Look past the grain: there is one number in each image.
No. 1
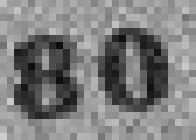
80
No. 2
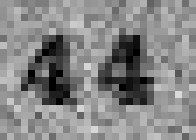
44
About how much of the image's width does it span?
two thirds
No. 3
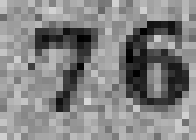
76
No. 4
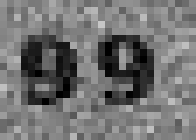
99
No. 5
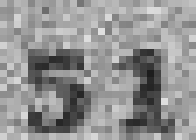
51
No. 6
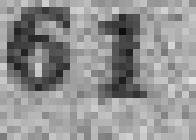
61
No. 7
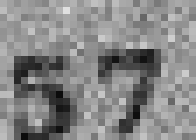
57
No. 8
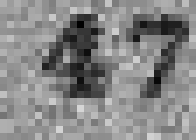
47
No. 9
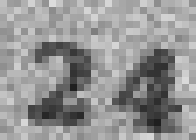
24
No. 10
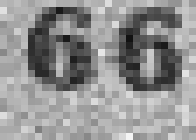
66
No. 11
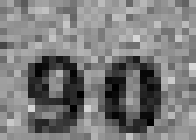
90
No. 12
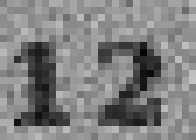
12
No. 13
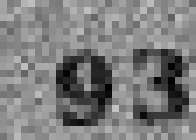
93
